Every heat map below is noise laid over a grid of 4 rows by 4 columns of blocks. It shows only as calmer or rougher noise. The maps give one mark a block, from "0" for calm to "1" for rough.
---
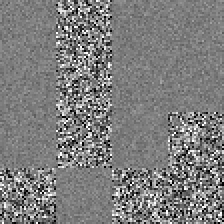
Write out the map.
0100
0100
0101
1011
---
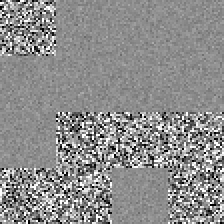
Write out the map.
1000
0000
0111
1101
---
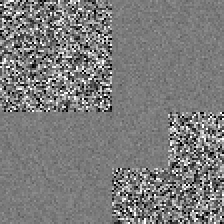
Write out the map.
1100
1100
0001
0011
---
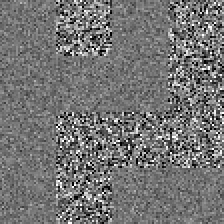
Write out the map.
0101
0001
0111
0100
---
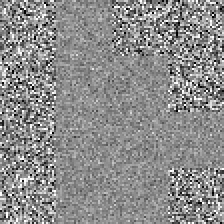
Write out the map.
1011
1001
1000
1001
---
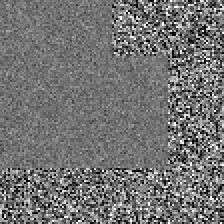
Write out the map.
0011
0001
0001
1111
